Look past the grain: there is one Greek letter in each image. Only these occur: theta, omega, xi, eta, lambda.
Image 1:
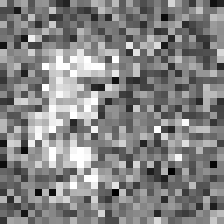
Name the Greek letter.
xi
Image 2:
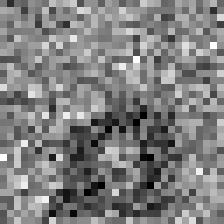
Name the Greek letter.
omega
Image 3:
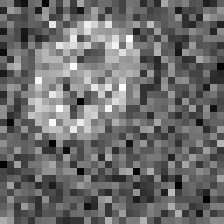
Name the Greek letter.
theta
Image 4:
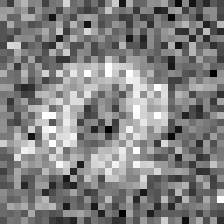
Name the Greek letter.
omega
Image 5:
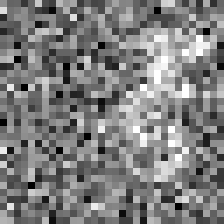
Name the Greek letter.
xi
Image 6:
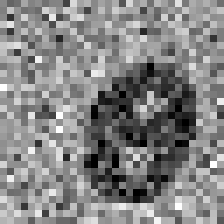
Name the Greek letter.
theta
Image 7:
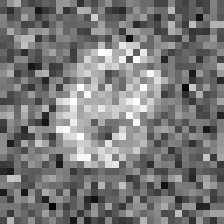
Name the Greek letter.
theta
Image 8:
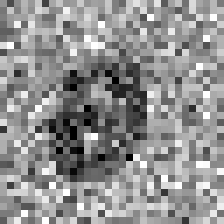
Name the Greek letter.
theta
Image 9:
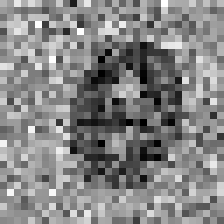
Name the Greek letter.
theta
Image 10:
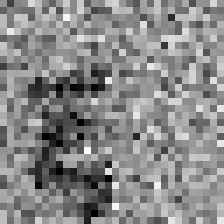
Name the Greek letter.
xi
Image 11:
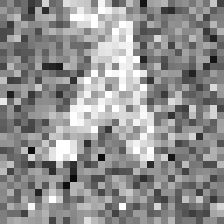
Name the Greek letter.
lambda
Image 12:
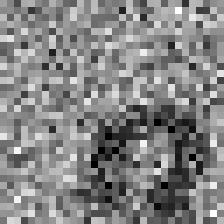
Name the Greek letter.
omega
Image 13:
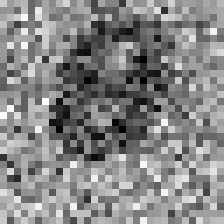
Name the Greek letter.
theta
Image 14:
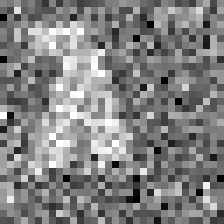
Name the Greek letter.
lambda
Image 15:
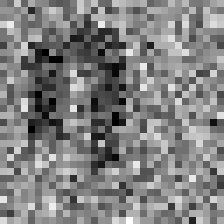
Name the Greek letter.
eta
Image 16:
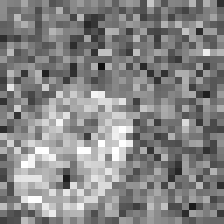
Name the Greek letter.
theta
